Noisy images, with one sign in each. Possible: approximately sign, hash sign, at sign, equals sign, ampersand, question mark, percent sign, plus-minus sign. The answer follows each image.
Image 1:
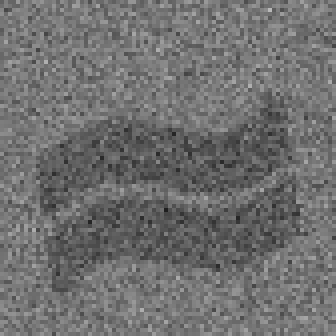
approximately sign
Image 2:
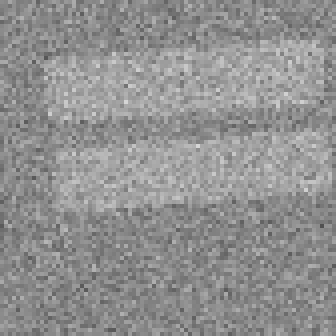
equals sign
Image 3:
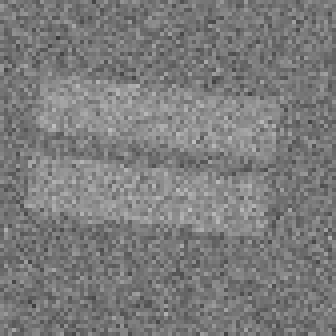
equals sign
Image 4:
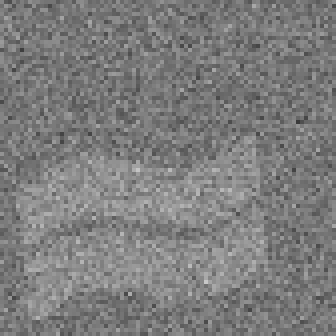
approximately sign
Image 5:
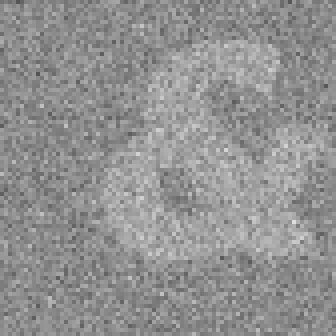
ampersand
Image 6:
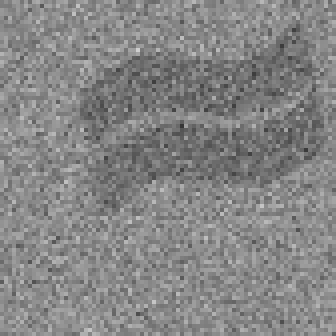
approximately sign
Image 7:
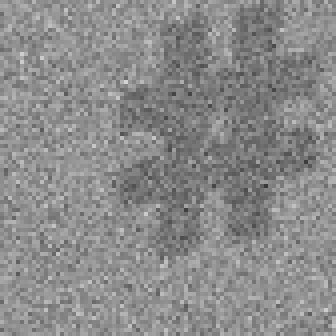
hash sign
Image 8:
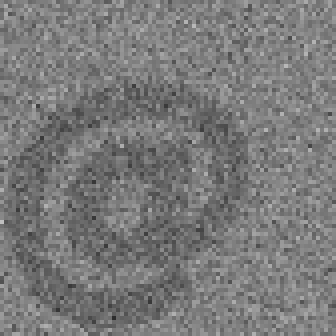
at sign
